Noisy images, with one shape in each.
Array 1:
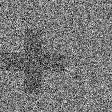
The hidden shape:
cross
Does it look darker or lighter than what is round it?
darker
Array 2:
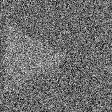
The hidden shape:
triangle
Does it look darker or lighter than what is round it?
lighter
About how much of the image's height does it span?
two thirds
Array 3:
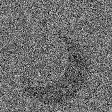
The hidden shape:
crescent
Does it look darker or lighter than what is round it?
darker
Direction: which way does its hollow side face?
up and left
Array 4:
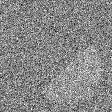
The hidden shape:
half disc
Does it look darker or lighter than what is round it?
lighter
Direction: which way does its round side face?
down and right
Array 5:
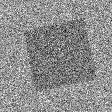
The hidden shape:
square
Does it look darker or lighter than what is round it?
darker
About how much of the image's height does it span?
two thirds
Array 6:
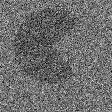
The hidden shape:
disc with a wedge cut out
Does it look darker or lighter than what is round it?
darker
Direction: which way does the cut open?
right
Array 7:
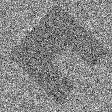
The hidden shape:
square with a notch
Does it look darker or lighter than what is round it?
darker
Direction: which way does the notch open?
down and right
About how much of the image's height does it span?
nearly all
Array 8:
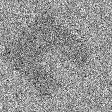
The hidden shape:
square with a notch
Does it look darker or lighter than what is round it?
darker
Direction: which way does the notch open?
down and right
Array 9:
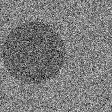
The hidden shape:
disc
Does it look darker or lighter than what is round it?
darker
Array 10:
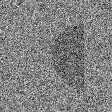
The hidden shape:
half disc
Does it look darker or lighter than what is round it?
darker
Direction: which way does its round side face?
left
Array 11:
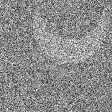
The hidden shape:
crescent
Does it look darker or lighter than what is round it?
lighter
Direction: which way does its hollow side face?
up
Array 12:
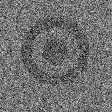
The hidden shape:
bullseye
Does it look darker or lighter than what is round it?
darker
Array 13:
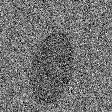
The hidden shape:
ellipse
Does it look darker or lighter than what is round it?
darker
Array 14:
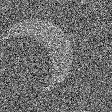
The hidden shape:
crescent
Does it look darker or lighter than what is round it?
lighter
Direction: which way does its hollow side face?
down and left
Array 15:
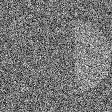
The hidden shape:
half disc
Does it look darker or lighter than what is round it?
lighter
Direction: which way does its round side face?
right
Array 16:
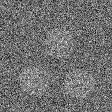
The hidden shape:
three dots
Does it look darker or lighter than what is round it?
lighter
